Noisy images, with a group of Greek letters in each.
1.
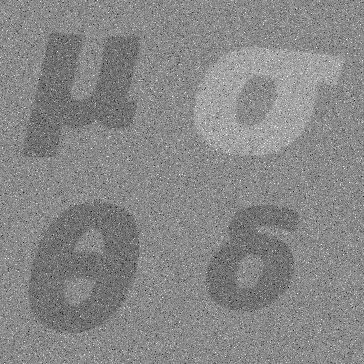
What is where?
top left: dark mu; top right: light sigma; bottom left: dark theta; bottom right: dark delta
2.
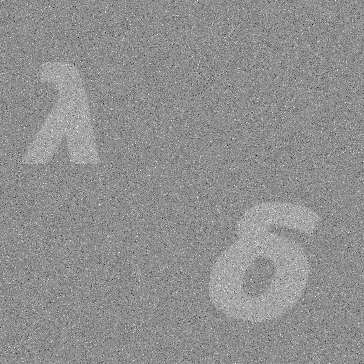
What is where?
top left: light lambda; bottom right: light delta
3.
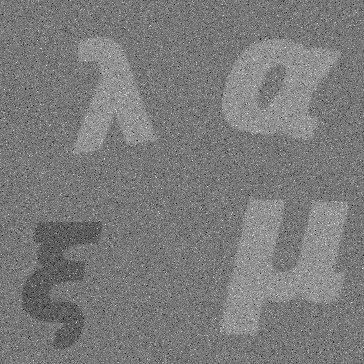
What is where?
top left: light lambda; top right: light alpha; bottom left: dark xi; bottom right: light mu
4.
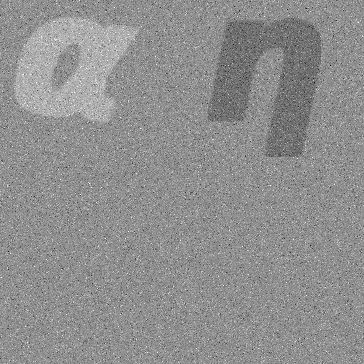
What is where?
top left: light alpha; top right: dark eta
